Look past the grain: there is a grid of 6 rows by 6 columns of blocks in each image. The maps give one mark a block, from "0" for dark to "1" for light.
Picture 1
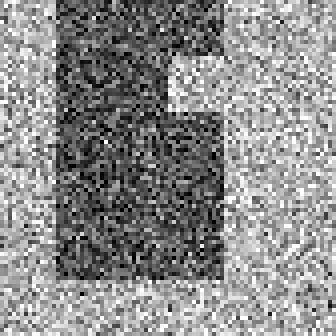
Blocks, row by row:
1 0 0 0 1 1
1 0 0 1 1 1
1 0 0 0 1 1
1 0 0 0 1 1
1 0 0 0 1 1
1 1 1 1 1 1
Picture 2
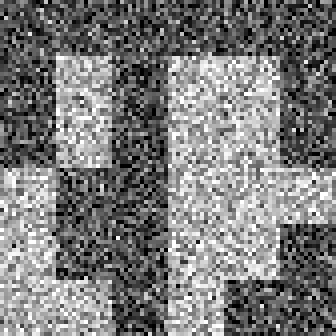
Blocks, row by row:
0 0 0 0 0 0
0 1 0 1 1 0
0 1 0 1 1 0
1 0 0 1 1 1
1 0 0 1 1 0
1 1 0 1 0 0
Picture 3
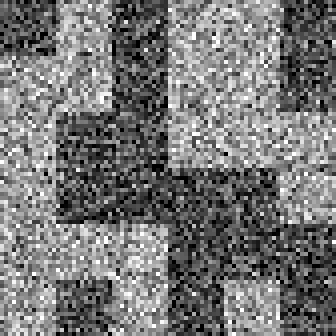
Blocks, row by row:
0 1 0 1 1 0
1 1 0 1 1 0
1 0 0 1 1 1
1 0 0 0 0 1
1 1 1 0 0 0
1 0 1 0 1 0
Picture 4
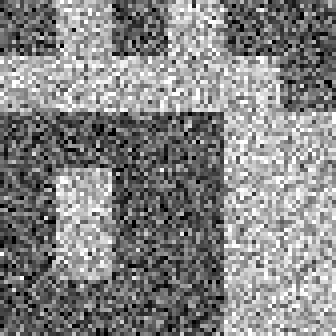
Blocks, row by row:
0 1 0 1 0 0
1 1 1 1 1 0
0 0 0 0 1 1
0 1 0 0 1 1
0 1 0 0 1 1
0 0 0 0 1 1
